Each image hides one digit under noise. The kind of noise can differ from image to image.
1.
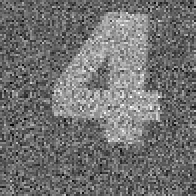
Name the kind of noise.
low rank plus noise
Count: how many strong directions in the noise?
five to eight
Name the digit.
4
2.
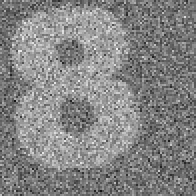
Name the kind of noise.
independent entries
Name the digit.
8
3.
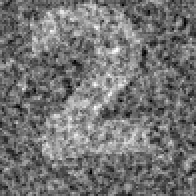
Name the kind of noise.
blotchy
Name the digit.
2
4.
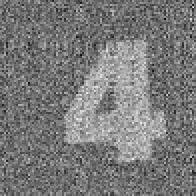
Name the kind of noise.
low rank plus noise
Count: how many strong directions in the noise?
two
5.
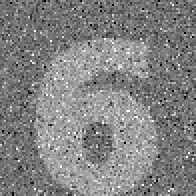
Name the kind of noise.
heavy tails
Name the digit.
6
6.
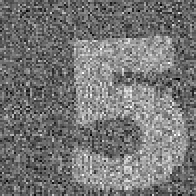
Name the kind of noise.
low rank plus noise
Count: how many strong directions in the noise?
one
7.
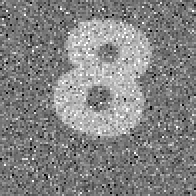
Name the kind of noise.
heavy tails
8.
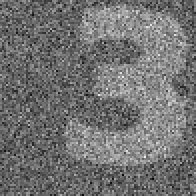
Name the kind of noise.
independent entries
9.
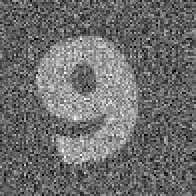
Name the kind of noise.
low rank plus noise
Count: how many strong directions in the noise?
three or four
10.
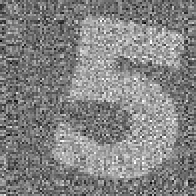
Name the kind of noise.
low rank plus noise
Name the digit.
5
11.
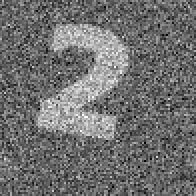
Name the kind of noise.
independent entries
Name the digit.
2
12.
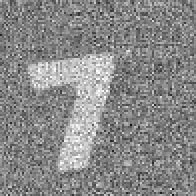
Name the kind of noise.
low rank plus noise
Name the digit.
7
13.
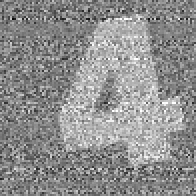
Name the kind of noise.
rows of uneven size
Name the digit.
4
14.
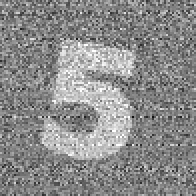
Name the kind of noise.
rows of uneven size
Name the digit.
5
